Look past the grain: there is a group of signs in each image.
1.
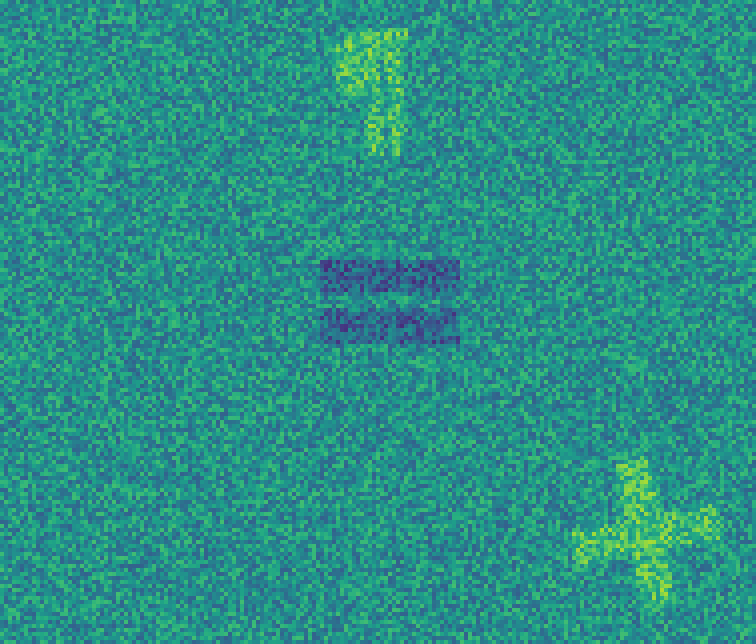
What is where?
top middle: light pilcrow; centre: dark equals sign; bottom right: light plus sign
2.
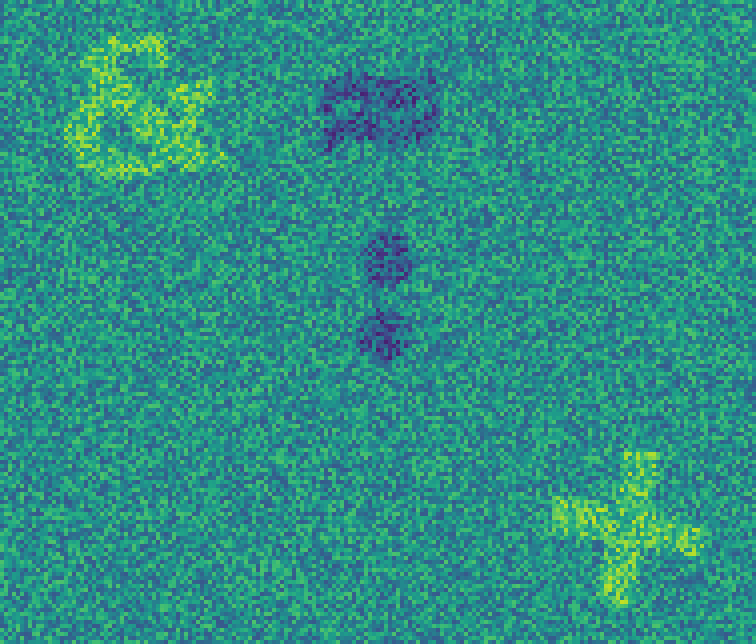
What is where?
top left: light ampersand; top middle: dark approximately sign; centre: dark colon; bottom right: light plus sign
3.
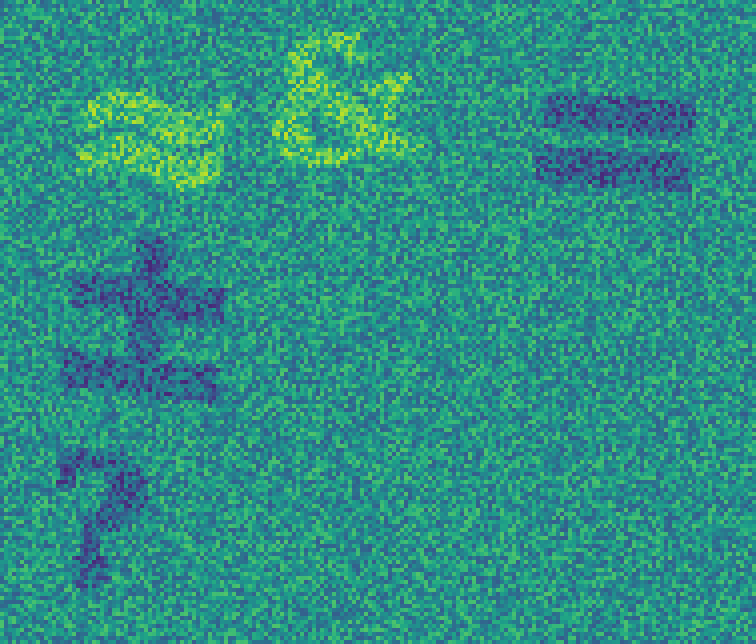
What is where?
top left: light approximately sign; top middle: light ampersand; top right: dark equals sign; middle left: dark plus-minus sign; bottom left: dark question mark
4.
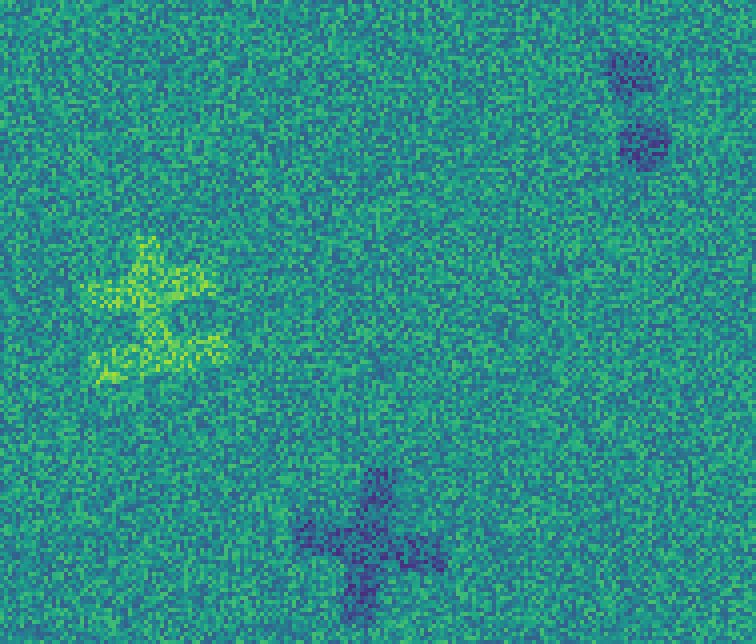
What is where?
top right: dark colon; middle left: light plus-minus sign; bottom middle: dark plus sign
